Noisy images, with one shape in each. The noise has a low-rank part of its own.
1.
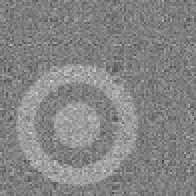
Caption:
light bullseye
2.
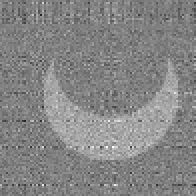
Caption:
light crescent
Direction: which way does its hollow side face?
up
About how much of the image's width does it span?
two thirds
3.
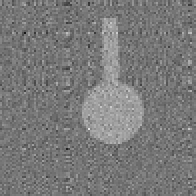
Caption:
light lollipop
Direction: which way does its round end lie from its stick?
down
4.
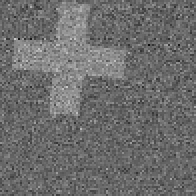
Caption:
light cross
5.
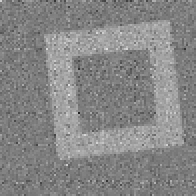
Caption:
light square frame
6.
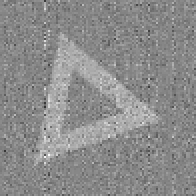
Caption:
light triangle frame
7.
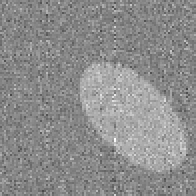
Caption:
light ellipse
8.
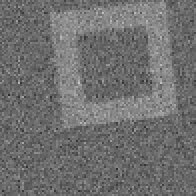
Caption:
light square frame
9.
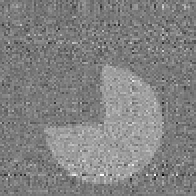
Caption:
light disc with a wedge cut out
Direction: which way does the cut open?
up and left
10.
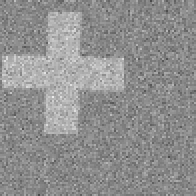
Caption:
light cross
